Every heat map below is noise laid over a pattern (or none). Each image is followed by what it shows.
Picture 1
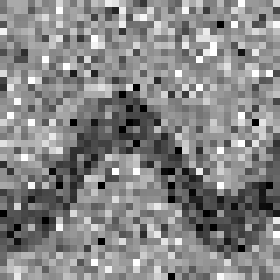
a wavy band
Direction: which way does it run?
left to right
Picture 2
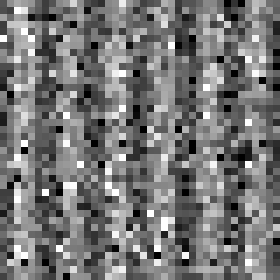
vertical stripes
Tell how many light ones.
6
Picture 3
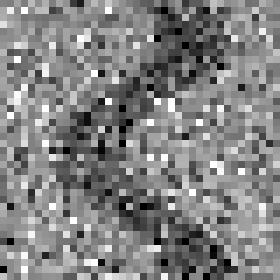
a wavy band
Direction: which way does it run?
top to bottom
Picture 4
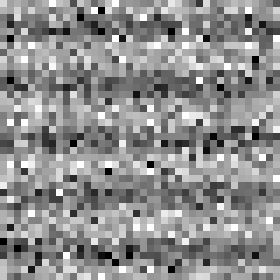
horizontal stripes
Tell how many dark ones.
5
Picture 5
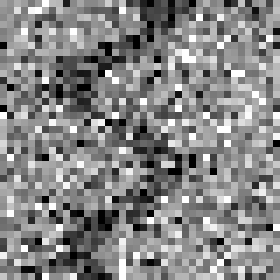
a wavy band
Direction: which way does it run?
top to bottom
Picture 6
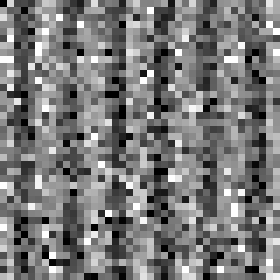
vertical stripes
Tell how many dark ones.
6
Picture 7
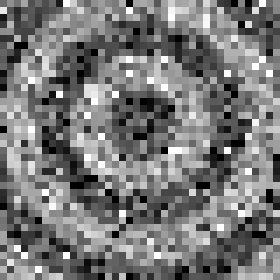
rings round one point
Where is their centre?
centre
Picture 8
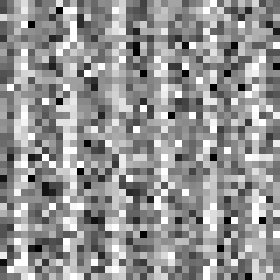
vertical stripes
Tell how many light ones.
6
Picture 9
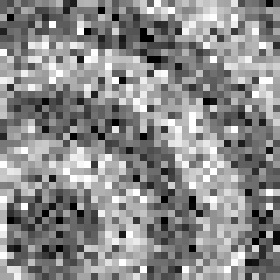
rings round one point
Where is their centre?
bottom left
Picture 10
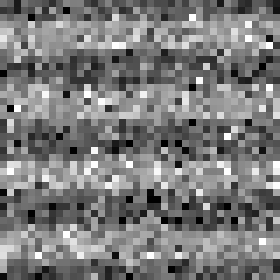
horizontal stripes
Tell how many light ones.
4
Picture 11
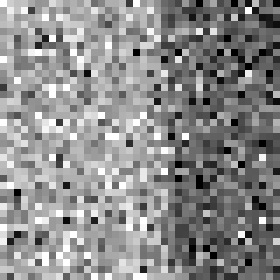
a sharp edge
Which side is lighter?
left
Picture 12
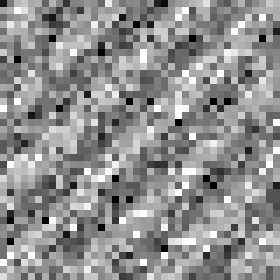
diagonal stripes
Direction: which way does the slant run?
bottom left to top right
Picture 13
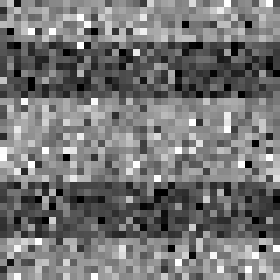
horizontal stripes
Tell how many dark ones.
2
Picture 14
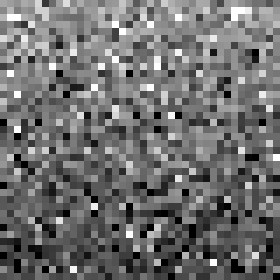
a smooth slope
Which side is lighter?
top
